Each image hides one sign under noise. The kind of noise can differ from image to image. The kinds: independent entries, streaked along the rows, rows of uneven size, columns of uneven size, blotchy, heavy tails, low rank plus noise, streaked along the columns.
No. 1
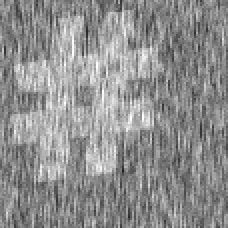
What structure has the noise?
streaked along the columns
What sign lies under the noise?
hash sign
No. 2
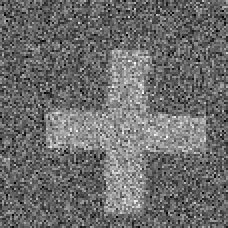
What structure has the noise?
independent entries
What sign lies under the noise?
plus sign
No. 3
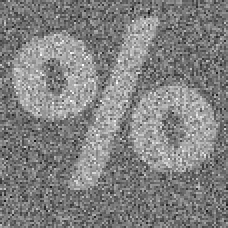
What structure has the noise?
independent entries
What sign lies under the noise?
percent sign
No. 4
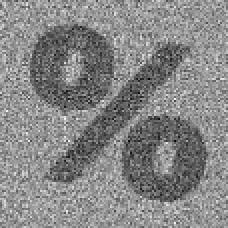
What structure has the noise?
low rank plus noise
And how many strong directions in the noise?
five to eight
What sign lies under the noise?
percent sign
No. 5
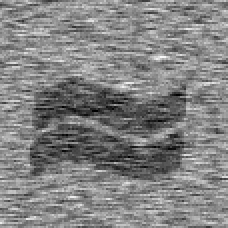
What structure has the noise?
streaked along the rows
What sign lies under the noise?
approximately sign
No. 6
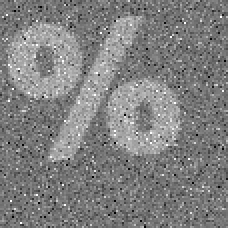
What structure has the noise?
heavy tails
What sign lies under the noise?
percent sign
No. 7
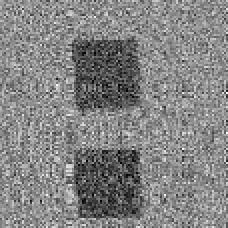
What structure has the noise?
low rank plus noise
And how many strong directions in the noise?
two
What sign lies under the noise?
colon
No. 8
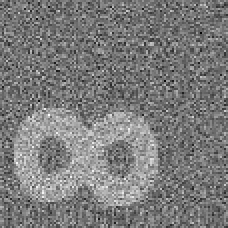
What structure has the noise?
low rank plus noise
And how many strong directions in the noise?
three or four
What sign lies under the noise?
infinity sign
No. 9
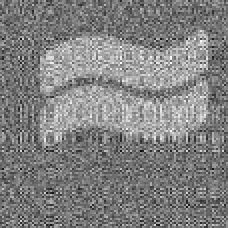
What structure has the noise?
low rank plus noise
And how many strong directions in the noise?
one
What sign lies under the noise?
approximately sign
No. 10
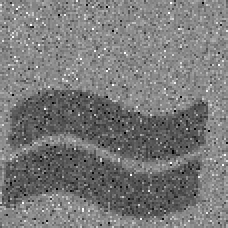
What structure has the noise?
heavy tails
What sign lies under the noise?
approximately sign
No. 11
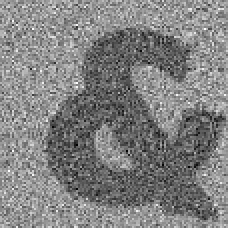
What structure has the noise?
low rank plus noise
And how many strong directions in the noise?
three or four
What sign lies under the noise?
ampersand
